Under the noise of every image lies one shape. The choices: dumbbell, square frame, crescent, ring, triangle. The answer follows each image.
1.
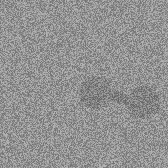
dumbbell
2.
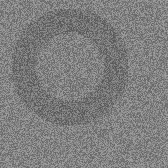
ring
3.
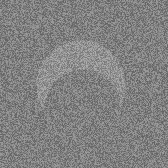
crescent
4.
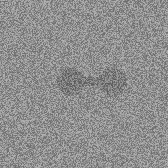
dumbbell
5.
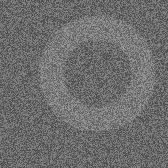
ring
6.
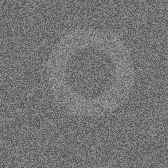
ring
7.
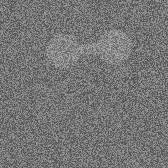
dumbbell
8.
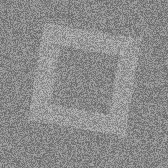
square frame
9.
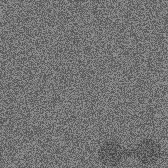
dumbbell
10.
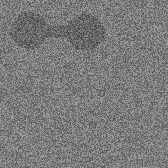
dumbbell
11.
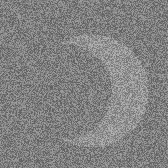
crescent
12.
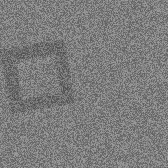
square frame
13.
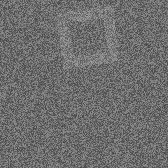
square frame
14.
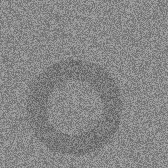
ring
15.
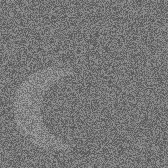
crescent
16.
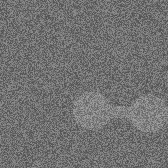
dumbbell
